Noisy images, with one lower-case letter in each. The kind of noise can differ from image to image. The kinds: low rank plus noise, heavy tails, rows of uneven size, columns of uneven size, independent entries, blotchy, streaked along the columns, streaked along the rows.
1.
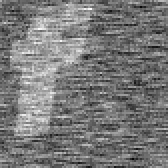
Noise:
streaked along the rows
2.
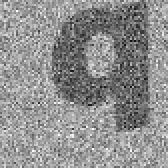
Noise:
low rank plus noise
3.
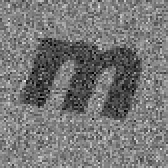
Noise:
low rank plus noise
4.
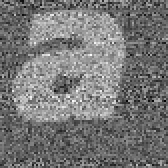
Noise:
rows of uneven size
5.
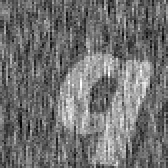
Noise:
streaked along the columns
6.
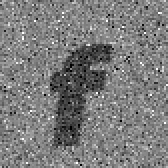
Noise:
heavy tails
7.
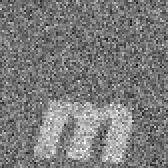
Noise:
independent entries
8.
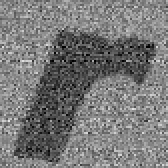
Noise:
rows of uneven size
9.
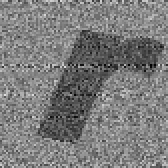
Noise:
rows of uneven size
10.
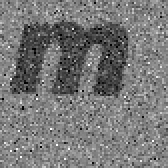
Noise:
heavy tails
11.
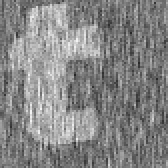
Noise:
streaked along the columns
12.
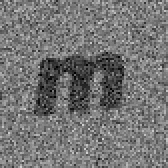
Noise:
independent entries
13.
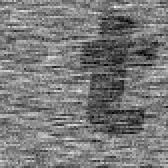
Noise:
streaked along the rows
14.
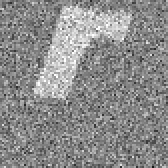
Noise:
independent entries
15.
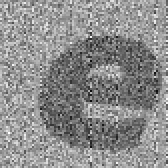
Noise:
columns of uneven size
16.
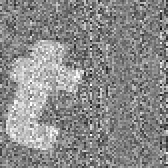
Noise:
columns of uneven size
